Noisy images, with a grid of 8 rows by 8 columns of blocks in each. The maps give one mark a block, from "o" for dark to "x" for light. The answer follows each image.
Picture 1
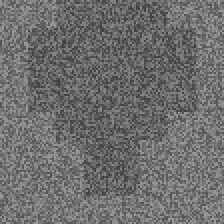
x x o o o o x x
x o o o o o o x
x o o o o o o x
x o o o o o o x
x x o o o o x x
x x x o o x x x
x x x o o x x x
x x x x x x x x
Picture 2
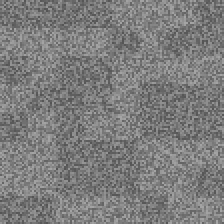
o o o o x x x o
x x x x o x o o
o x o o x x x x
x o o o x o o o
o x o x x o o o
x x o o o x x x
x x o o o x x o
o o x x x o x x
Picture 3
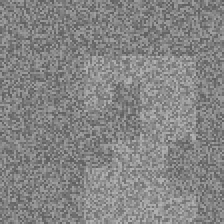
o o o o o o o o
o o o o o o o o
o o o x x x x o
o o o x o x x o
o o o o o x x o
o o o o x x o o
o o o x x x o o
o o o x x x x o
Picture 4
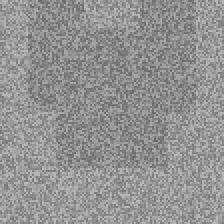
x o o x x o o x
x o o o o o o x
x o o o o o o x
x o o o o o o x
x x o o o o x x
x x o o o o x x
x x x x x x x x
x x x x x x x x
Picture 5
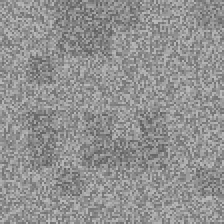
x x o o o x x o
x x o o x x x x
x o x x x x x x
x x x x x x x x
x o x o x o x x
x o x o o o x x
x x o x x x x o
x x x x x x x x
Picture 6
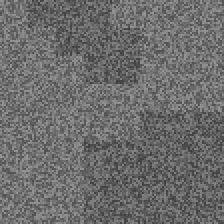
x o o o x x x x
x x o o o x x x
x x x o o x x x
x x x x x x x x
x x x x x o o o
x x x o o o o o
x x x o o o o o
x x x o o o o o
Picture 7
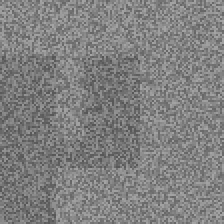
x x x x x x x x
x x x x x x x x
o o x o o x x x
o o x o o x x x
o o x o o x x x
o o o o o x x x
o o x x x x x x
o o x x x x x x
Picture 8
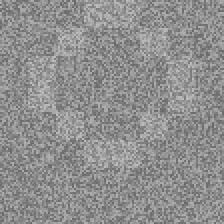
o o o x x o o o
o o x o o x o o
o x o o o o x o
o x o o o o x o
o o x o o x o o
o o o x x o o o
o o o o o o o o
o o o o o o o o
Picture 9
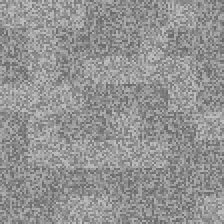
x x x o o o x o
o x o o o x o o
o x o x x x x o
x x x o o o x o
o x o o x o o x
o x x x x x o o
o o o o o o o o
o o x x o o o x
